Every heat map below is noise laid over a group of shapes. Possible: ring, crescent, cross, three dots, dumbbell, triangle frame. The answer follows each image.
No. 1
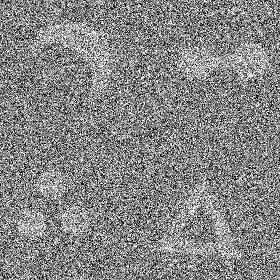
top left: crescent; top right: dumbbell; bottom left: three dots; bottom right: triangle frame
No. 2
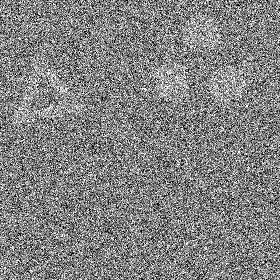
top left: triangle frame; top right: three dots
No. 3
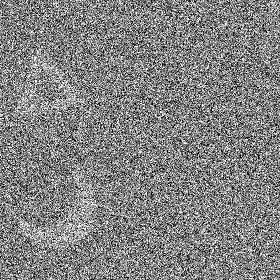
top left: triangle frame; bottom left: crescent
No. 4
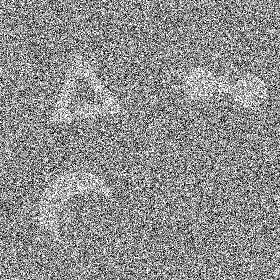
top left: triangle frame; top right: dumbbell; bottom left: crescent
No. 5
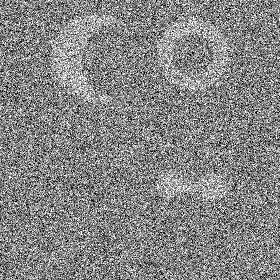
top left: crescent; top right: ring; bottom right: dumbbell
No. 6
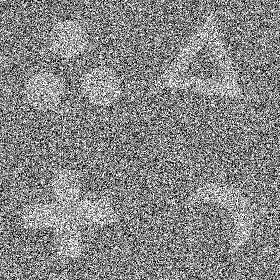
top left: three dots; top right: triangle frame; bottom left: cross; bottom right: crescent
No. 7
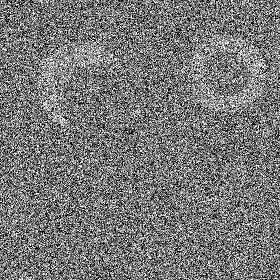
top left: crescent; top right: ring
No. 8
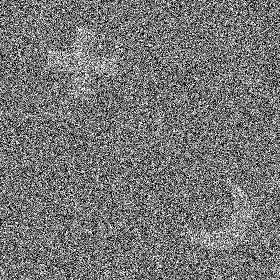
top left: cross; bottom right: crescent
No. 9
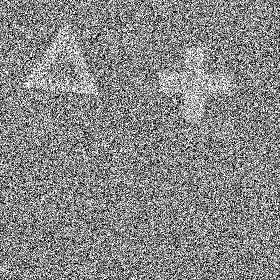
top left: triangle frame; top right: cross
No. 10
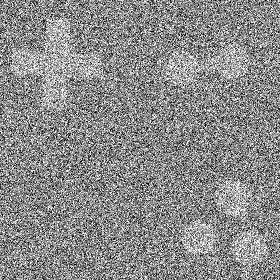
top left: cross; top right: dumbbell; bottom right: three dots
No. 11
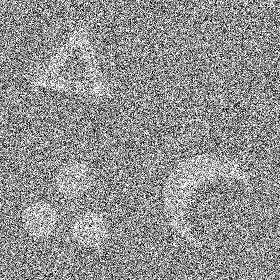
top left: triangle frame; bottom left: three dots; bottom right: crescent
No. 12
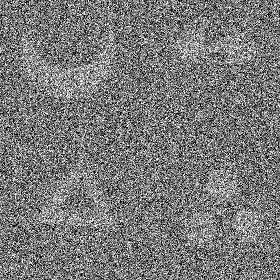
top left: crescent; top right: dumbbell; bottom left: triangle frame; bottom right: three dots
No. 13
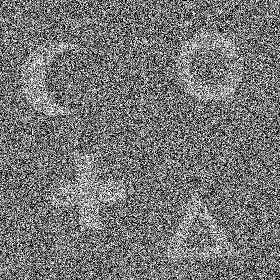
top left: crescent; top right: ring; bottom left: cross; bottom right: triangle frame
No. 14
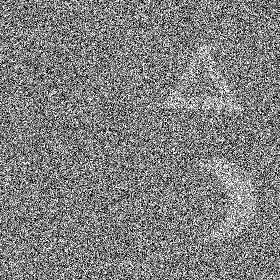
top right: triangle frame; bottom right: crescent
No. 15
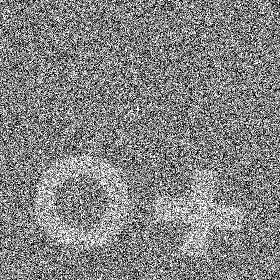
bottom left: ring; bottom right: cross
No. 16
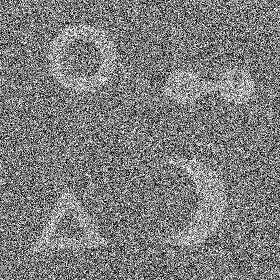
top left: ring; top right: dumbbell; bottom left: triangle frame; bottom right: crescent
